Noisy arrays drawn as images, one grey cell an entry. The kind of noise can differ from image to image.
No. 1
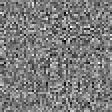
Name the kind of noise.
low rank plus noise
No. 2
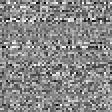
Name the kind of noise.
rows of uneven size
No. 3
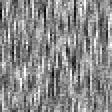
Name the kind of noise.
streaked along the columns
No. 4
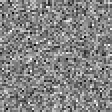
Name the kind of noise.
independent entries
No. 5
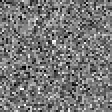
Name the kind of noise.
independent entries
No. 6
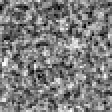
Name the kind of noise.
blotchy
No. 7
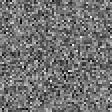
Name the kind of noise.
independent entries
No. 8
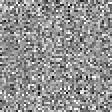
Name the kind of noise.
low rank plus noise
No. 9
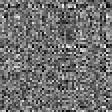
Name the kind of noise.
low rank plus noise
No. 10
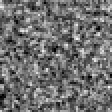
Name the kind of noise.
blotchy
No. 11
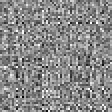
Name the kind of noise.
low rank plus noise
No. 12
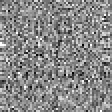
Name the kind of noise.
low rank plus noise
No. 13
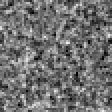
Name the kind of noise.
blotchy
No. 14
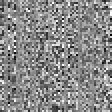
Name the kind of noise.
columns of uneven size
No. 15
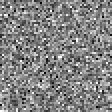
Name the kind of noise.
independent entries
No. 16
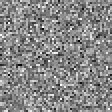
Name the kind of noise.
independent entries
